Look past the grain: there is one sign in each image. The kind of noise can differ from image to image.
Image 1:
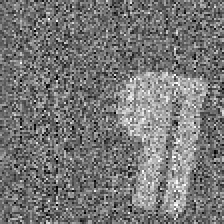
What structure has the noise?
columns of uneven size
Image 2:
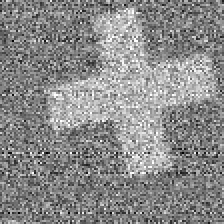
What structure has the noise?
rows of uneven size
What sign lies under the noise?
plus sign
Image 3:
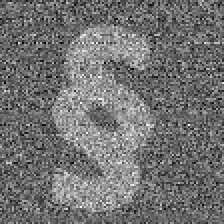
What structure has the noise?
rows of uneven size
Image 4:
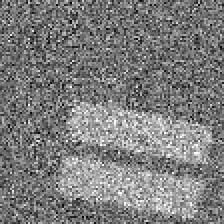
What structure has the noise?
low rank plus noise
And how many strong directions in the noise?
three or four
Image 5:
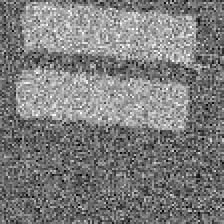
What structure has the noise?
low rank plus noise
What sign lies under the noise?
equals sign
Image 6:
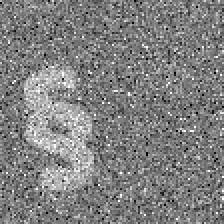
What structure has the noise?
heavy tails
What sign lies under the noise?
section sign
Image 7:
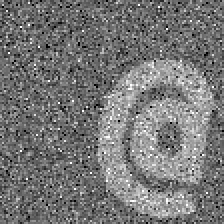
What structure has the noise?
heavy tails
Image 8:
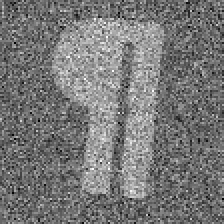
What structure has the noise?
low rank plus noise
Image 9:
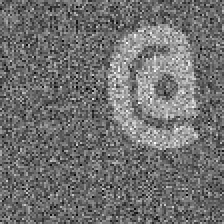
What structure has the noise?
low rank plus noise
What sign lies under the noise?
at sign
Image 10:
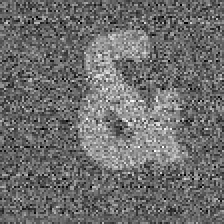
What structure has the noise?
rows of uneven size
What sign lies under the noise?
ampersand
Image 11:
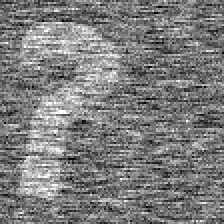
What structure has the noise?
streaked along the rows
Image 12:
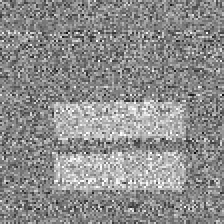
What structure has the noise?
rows of uneven size
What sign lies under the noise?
equals sign
